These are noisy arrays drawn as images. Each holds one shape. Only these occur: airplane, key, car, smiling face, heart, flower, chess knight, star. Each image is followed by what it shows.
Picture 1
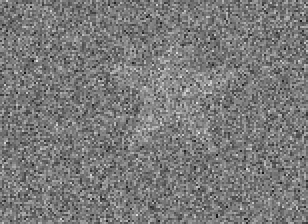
light star
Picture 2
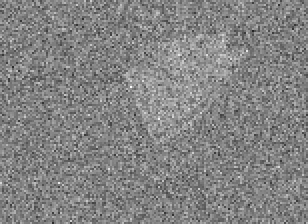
light chess knight
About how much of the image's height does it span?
half
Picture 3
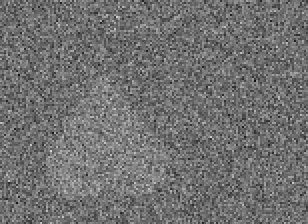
light heart
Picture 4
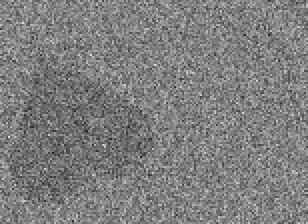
dark heart
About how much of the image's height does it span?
two thirds
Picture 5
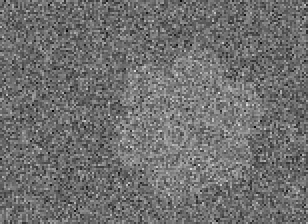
light flower
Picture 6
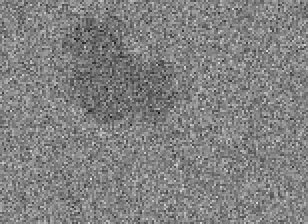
dark car
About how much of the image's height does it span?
half
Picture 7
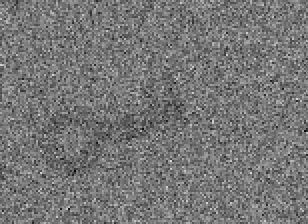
dark key
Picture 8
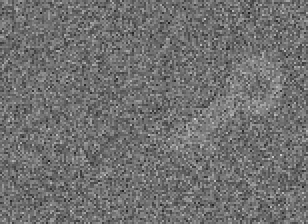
light key
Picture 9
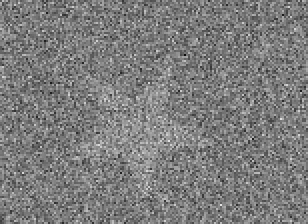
light star
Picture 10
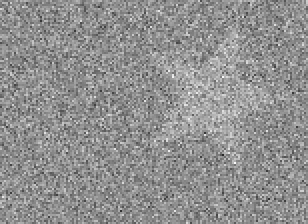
light star
